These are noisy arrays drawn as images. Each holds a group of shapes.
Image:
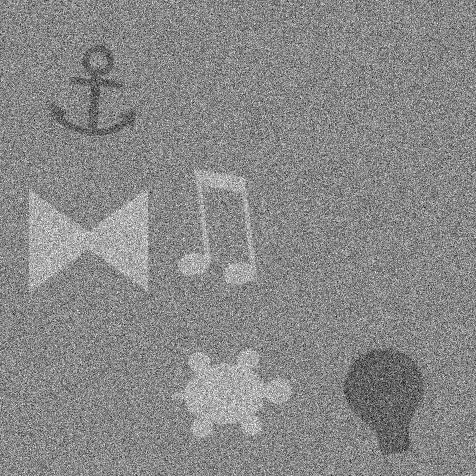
top left: dark anchor; middle left: light bow tie; centre: light pair of musical notes; bottom middle: light turtle; bottom right: dark light bulb
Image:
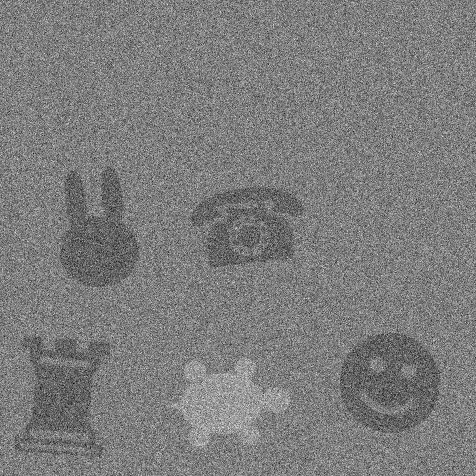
middle left: dark rabbit's head; centre: dark telephone; bottom left: dark chess rook; bottom middle: light turtle; bottom right: dark smiling face
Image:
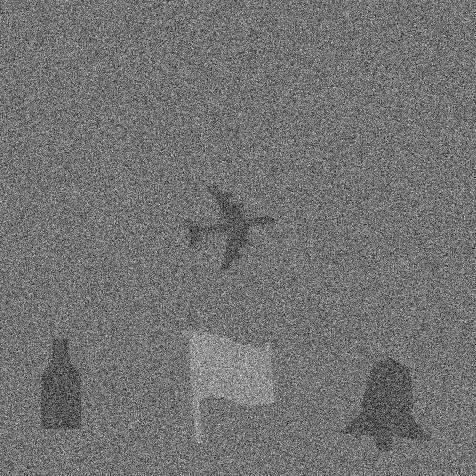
centre: dark airplane; bottom left: dark bottle; bottom middle: light flag; bottom right: dark bell
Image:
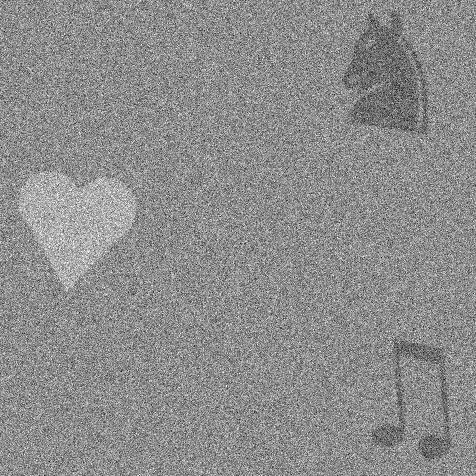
top right: dark chess knight; middle left: light heart; bottom right: dark pair of musical notes
